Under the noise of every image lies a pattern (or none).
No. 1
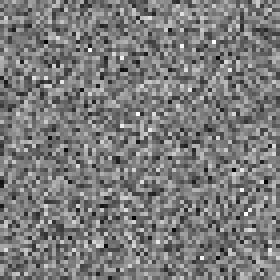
only noise
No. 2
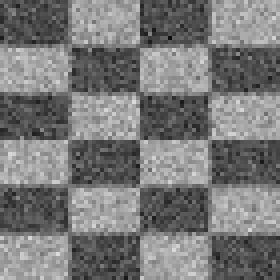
a checkerboard
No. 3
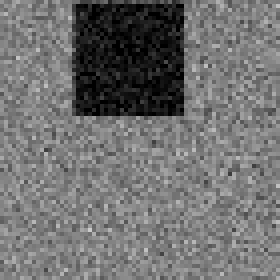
one block
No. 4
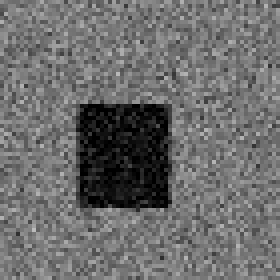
one block
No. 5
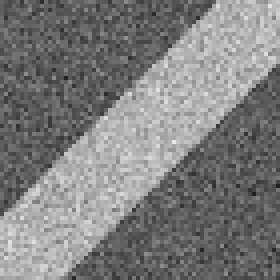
a diagonal band
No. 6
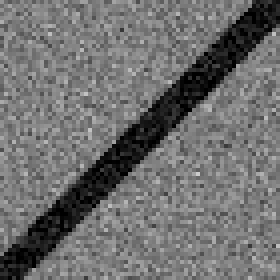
a diagonal band
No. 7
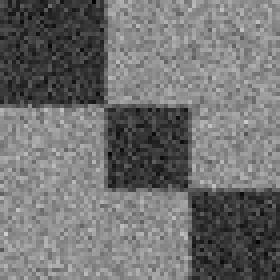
blocks along the diagonal
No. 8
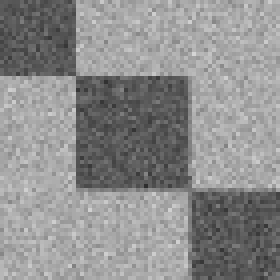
blocks along the diagonal
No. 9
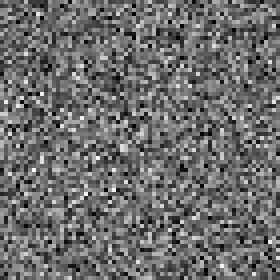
only noise
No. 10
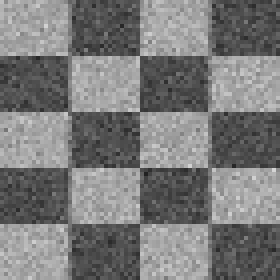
a checkerboard
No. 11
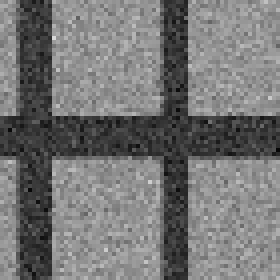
bands of rows crossing bands of columns
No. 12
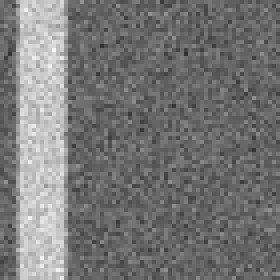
one band of columns
